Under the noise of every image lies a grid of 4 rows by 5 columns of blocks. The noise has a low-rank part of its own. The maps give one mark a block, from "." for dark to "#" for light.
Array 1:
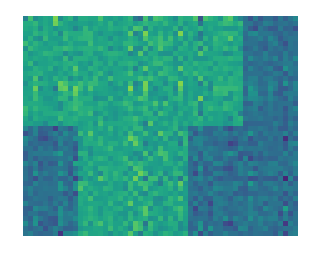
# # # # .
# # # # .
. # # . .
. # # . .
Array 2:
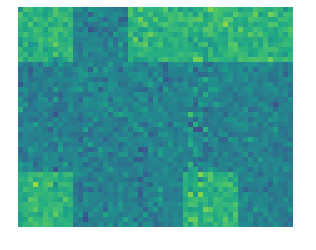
# . # # #
. . . . .
. . . . .
# . . # .
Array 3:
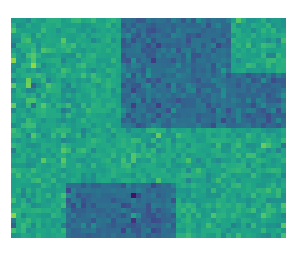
# # . . #
# # . . .
# # # # #
# . . # #
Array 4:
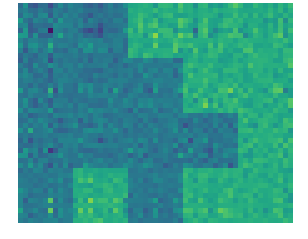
. . # # #
. . . # #
. . . . #
. # . # #
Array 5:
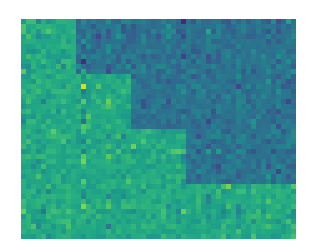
# . . . .
# # . . .
# # # . .
# # # # #
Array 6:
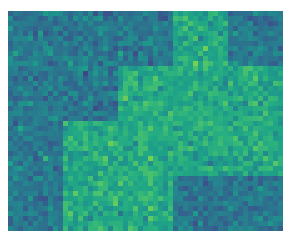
. . . # .
. . # # #
. # # # #
. # # . .
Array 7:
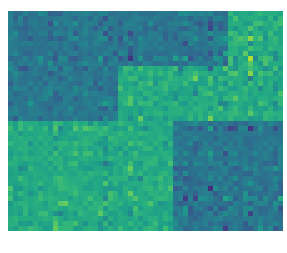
. . . . #
. . # # #
# # # . .
# # # . .
